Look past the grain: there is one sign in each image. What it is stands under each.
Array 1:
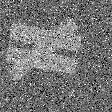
not-equal sign
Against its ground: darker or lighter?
lighter
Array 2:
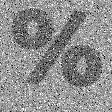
percent sign
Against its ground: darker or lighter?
darker
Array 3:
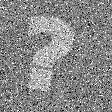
question mark
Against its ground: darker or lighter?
lighter
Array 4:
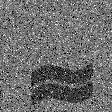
approximately sign
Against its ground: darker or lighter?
darker
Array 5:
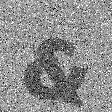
ampersand
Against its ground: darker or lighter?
darker
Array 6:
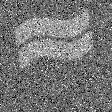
approximately sign
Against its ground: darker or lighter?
lighter
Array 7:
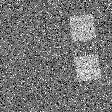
colon
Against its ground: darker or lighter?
lighter
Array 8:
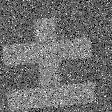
plus-minus sign
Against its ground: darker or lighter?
lighter
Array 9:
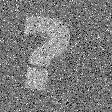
question mark
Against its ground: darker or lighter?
lighter
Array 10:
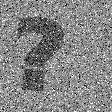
question mark
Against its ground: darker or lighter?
darker
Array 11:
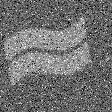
approximately sign
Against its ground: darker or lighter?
lighter
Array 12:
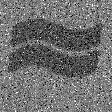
approximately sign
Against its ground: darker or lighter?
darker
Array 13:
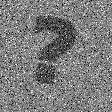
question mark
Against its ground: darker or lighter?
darker
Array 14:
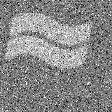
approximately sign
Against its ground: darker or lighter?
lighter
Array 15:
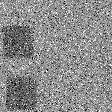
colon
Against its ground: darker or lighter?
darker
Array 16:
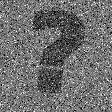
question mark
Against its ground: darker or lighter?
darker
